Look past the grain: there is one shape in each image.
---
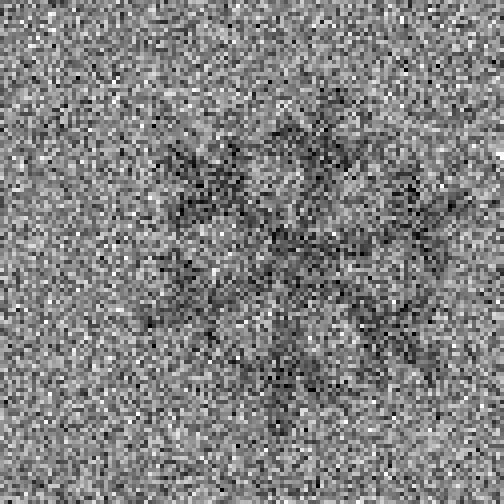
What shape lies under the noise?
snowflake
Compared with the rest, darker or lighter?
darker
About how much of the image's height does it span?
two thirds
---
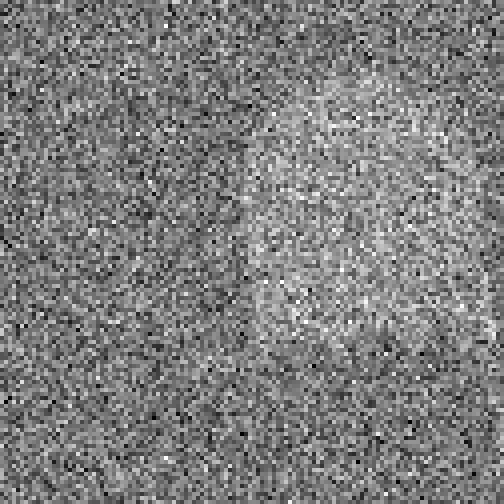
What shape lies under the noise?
ghost
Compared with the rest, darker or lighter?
lighter
